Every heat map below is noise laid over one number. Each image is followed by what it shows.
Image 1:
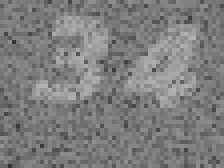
34
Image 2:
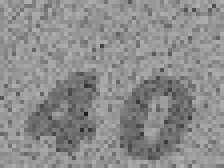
40
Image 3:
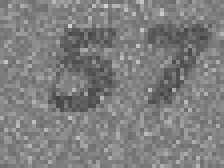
57
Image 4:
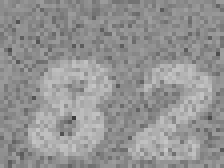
82
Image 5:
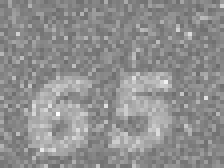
65
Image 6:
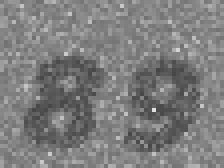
89
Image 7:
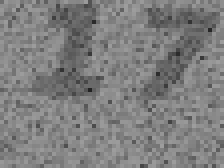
17
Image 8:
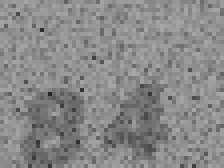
84
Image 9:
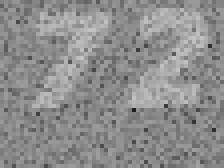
72
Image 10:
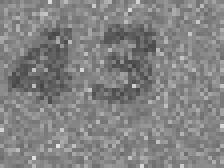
43
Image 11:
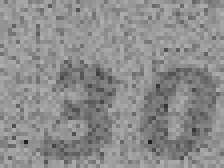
30
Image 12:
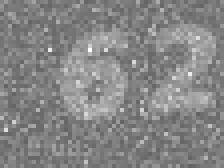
62
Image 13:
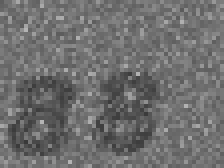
88
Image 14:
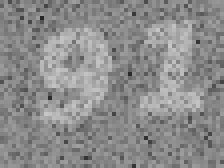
91
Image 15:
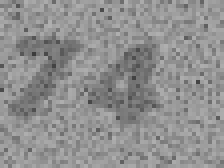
74
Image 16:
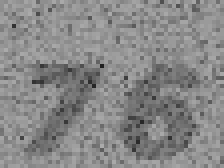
76
